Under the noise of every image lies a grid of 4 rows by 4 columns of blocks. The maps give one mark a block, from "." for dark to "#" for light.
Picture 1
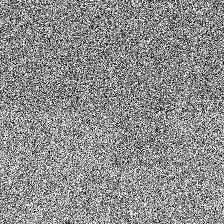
. . . .
. . . .
# # . #
# # # #
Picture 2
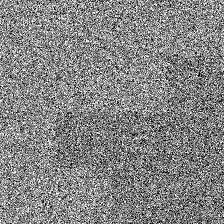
# # # #
# # # .
# . . .
# # . .
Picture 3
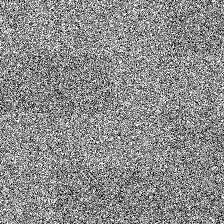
# # # .
. . # #
# # # .
# . . .
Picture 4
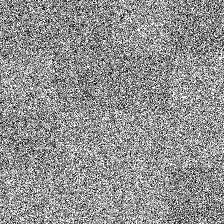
. . # .
# . . #
. # # #
# # # .
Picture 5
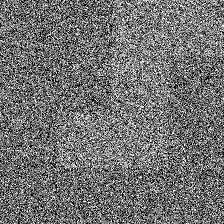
. . # #
. . # .
. # # .
. . . .
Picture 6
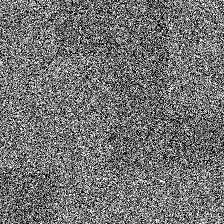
# . . #
# # . #
# # . .
. # # #
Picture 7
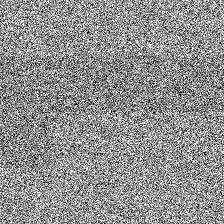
# # # #
. . . .
. # # #
# # # #
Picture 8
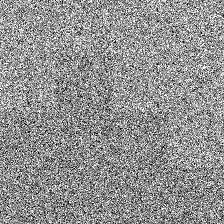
# # # #
# . # #
. . . #
. . . .
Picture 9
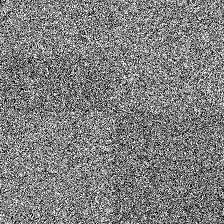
# # # #
. . # #
# # . .
# # . .
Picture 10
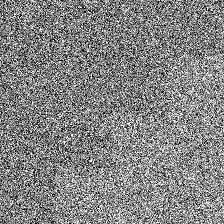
. . . .
. . . #
. . # #
. # # #
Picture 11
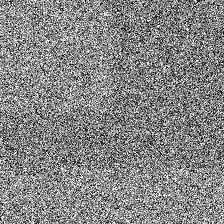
# # . .
# # . .
. . . .
# # # #
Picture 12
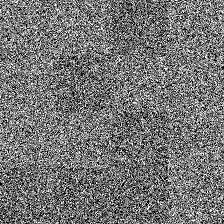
# # . #
# . # #
# # . #
. . . #
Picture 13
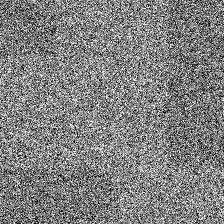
. # # .
# # # .
# # # .
. . # #
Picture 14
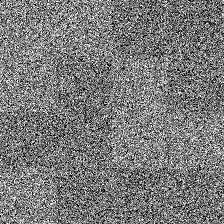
# # . .
# . # .
. . # #
# . . .
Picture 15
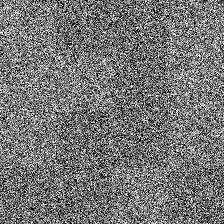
# . . #
# # . #
# . . #
. . # .
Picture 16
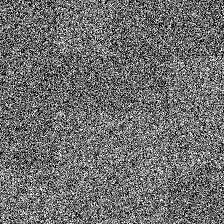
. # . .
. . . #
. # # #
# # # .
